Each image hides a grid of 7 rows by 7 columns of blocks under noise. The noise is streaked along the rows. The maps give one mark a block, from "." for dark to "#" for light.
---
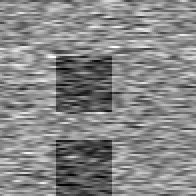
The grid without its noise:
# # # # # # #
# # # # # # #
# # . . # # #
# # . . # # #
# # # # # # #
# # . . # # #
# # . . # # #
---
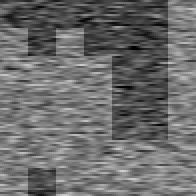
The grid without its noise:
. . . . . . #
# . # . . . #
# # # # . . #
# # # # . . #
# # # # . . #
# # # # # # #
# . # # # # #
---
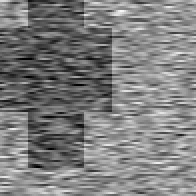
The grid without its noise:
# . . # # # #
. . . . # # #
. . . . # # #
. . . . # # #
# . . # # # #
# . . # # # #
# # # # # # #
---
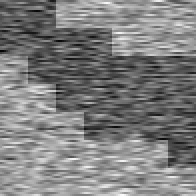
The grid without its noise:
. . # # # # #
. . . . # # #
# . . . . . .
# # . . . . .
# # # . . . .
# # # # # # .
# # # # # # #
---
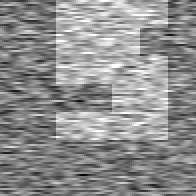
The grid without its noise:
. . # # # # .
. . # # # . .
. . # # # # .
. . . . # # .
. . # # # # .
. . . . . . .
. . . . . . .
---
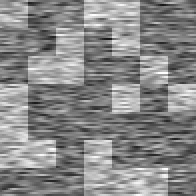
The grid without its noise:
# . . # # . .
. . # . # . .
. # # . . # .
# . . . # . #
# . . . . . .
# # . # . . .
. . . # # # .
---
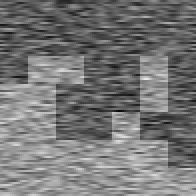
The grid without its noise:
. . . . . . .
. . . . . . .
. # # . . # .
# # . . . # .
# # . . # . .
# # # # # # .
# # # # # # #
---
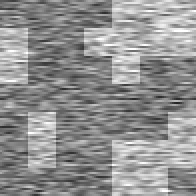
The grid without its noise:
. . . . # # #
# . . # # # #
# . . . # . .
. . . . . . .
. # . . . . #
. # . . # # #
. . . . # # .
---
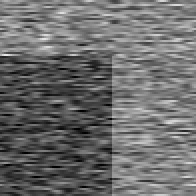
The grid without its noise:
# # # # # # #
# # # # # # #
. . . . # # #
. . . . # # #
. . . . # # #
. . . . # # #
. . . . # # #
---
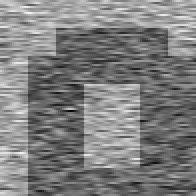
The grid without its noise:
# # # # # # #
# # . . . . #
# . . . . . .
# . . # # . .
# . . # # . .
# . . # # . .
# . . . . . .
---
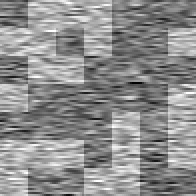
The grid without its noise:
. # # # . . .
# # . # . . #
. # # . . . .
# . . . . . #
. . . . # . #
# # # . # . #
# . . # # . .
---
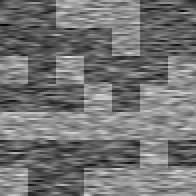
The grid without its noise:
. . # # # . .
. . . . # . .
# . # . . . #
. . . # . # #
# # # # # # #
. . . . . # .
# . . # # # #
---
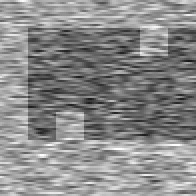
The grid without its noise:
# # # # # # #
# . . . . # .
# . . . . . .
# . . . . . .
# . # . . . .
# # # # # # #
# # # # # # #
